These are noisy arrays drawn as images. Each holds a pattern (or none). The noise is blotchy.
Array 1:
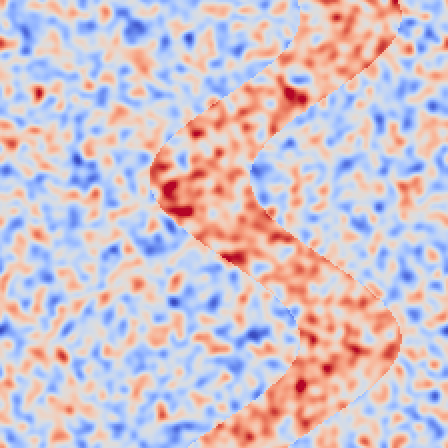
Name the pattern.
a wavy band
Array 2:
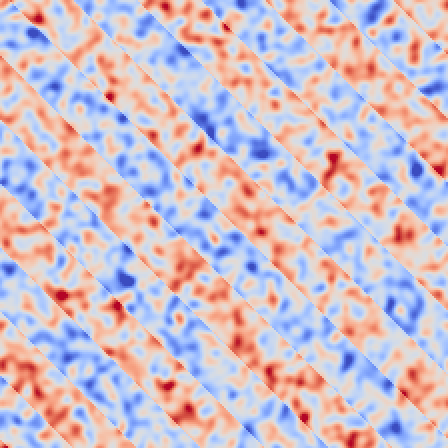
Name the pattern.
diagonal stripes
